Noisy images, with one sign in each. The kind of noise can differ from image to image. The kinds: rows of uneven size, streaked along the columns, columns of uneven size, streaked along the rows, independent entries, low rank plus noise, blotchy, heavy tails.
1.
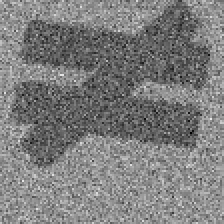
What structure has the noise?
independent entries
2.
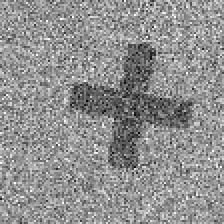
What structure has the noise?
independent entries
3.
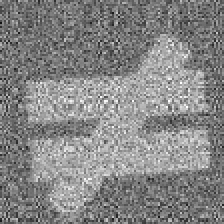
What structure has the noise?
low rank plus noise
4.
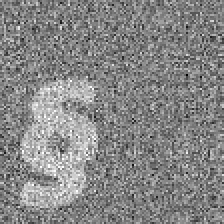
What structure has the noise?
low rank plus noise
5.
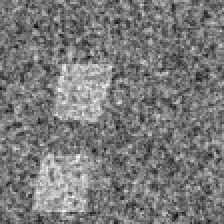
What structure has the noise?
blotchy
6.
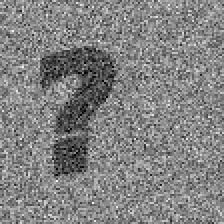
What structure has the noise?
independent entries
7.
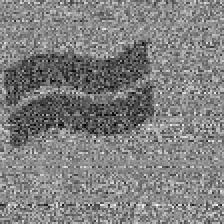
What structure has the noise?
rows of uneven size
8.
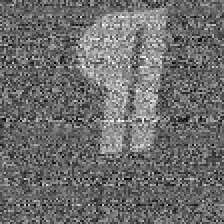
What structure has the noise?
rows of uneven size
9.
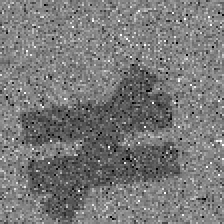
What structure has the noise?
heavy tails
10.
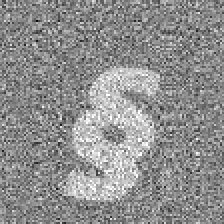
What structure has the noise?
low rank plus noise
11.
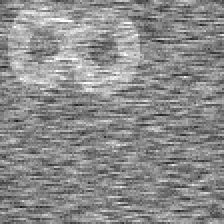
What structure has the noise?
streaked along the rows
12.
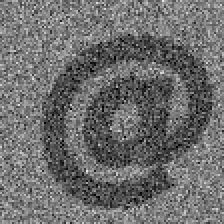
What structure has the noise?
independent entries
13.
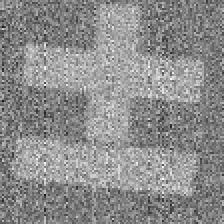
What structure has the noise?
columns of uneven size
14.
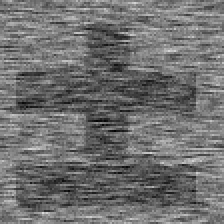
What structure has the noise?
streaked along the rows
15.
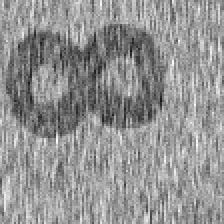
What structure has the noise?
streaked along the columns
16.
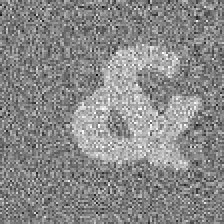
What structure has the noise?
low rank plus noise
